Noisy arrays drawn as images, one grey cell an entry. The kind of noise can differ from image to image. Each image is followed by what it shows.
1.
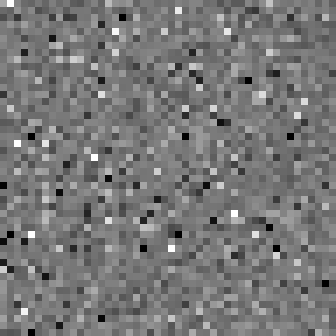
heavy tails
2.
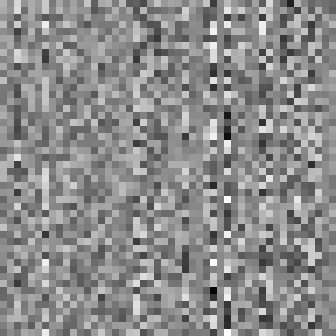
columns of uneven size
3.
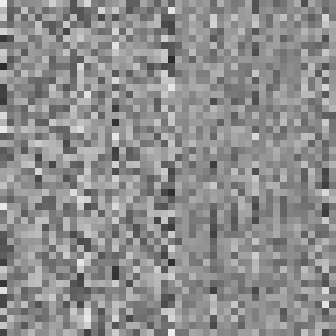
columns of uneven size
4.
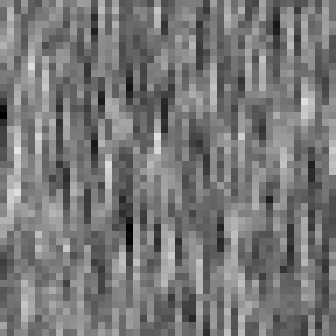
streaked along the columns
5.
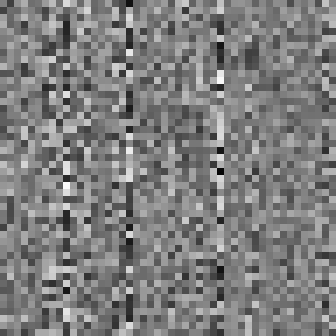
columns of uneven size
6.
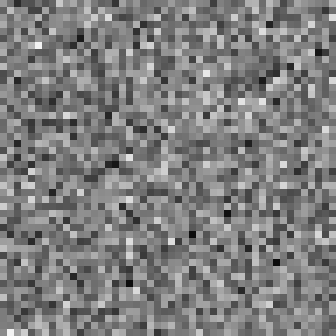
independent entries
